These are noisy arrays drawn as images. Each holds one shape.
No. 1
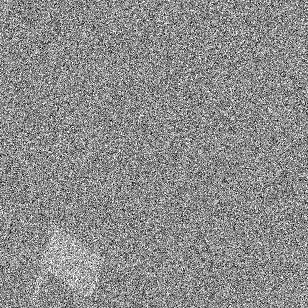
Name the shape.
flag
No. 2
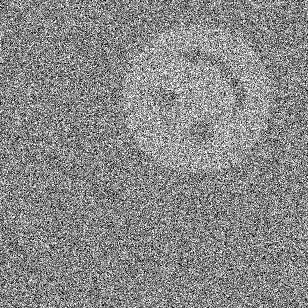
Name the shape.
smiling face
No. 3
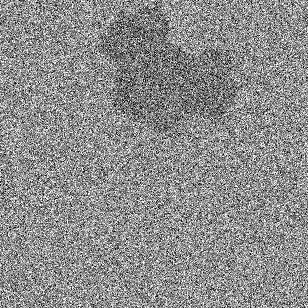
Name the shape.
car
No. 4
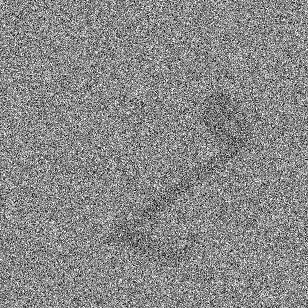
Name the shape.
musical note
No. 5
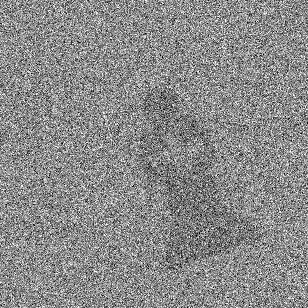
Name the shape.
chess bishop
